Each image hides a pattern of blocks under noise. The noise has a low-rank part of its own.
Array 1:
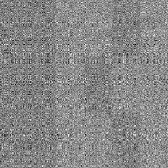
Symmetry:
top and bottom mirror each other
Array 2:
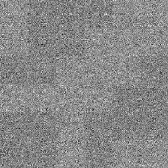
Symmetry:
mirrored about the diagonal from the bottom left
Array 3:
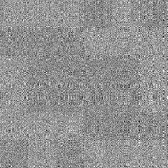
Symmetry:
the same after a half turn
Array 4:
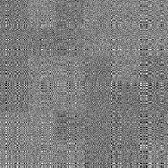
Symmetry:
no symmetry
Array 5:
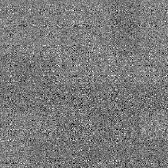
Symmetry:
no symmetry
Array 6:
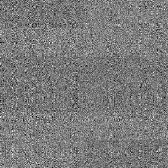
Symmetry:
the same after a half turn
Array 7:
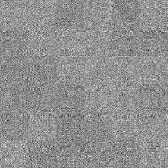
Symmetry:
mirrored about the diagonal from the bottom left
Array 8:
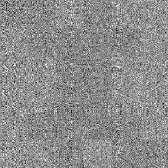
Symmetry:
the same after a half turn
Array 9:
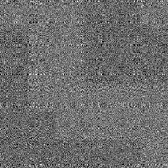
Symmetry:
mirrored about the diagonal from the bottom left
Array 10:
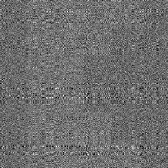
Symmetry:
top and bottom mirror each other
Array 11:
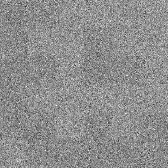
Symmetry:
mirrored about the diagonal from the bottom left
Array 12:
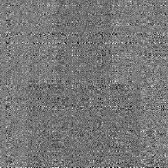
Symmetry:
left and right mirror each other
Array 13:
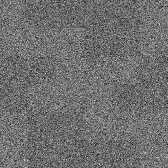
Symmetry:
the same after a half turn
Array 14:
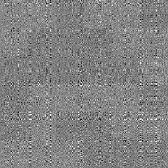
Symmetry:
no symmetry
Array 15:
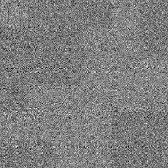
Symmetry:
mirrored about the diagonal from the top left
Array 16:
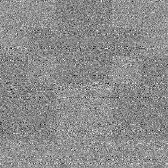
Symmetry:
left and right mirror each other
